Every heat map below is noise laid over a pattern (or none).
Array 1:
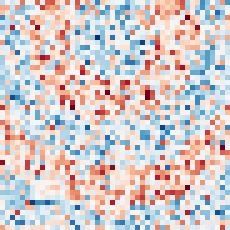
rings round one point
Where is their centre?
top middle
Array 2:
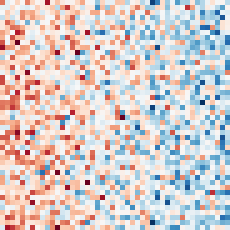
a smooth slope
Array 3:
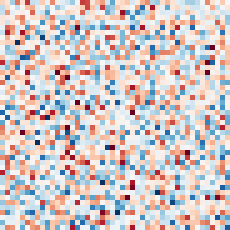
only noise
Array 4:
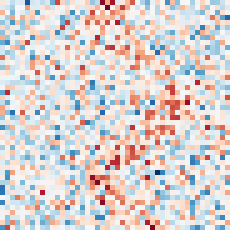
a wavy band
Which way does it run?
top to bottom
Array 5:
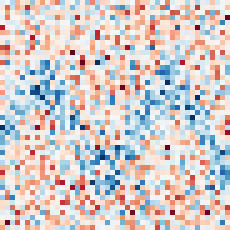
a wavy band
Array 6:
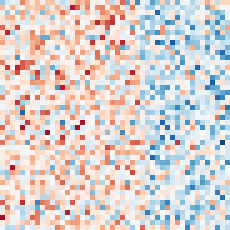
a sharp edge
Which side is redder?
left
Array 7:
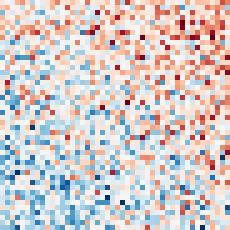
a smooth slope
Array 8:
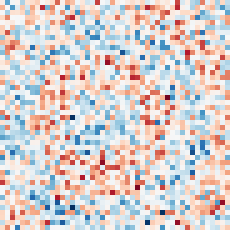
rings round one point
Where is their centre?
centre
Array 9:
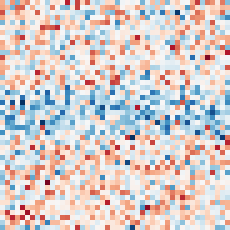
one horizontal stripe
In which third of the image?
middle
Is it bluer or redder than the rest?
bluer
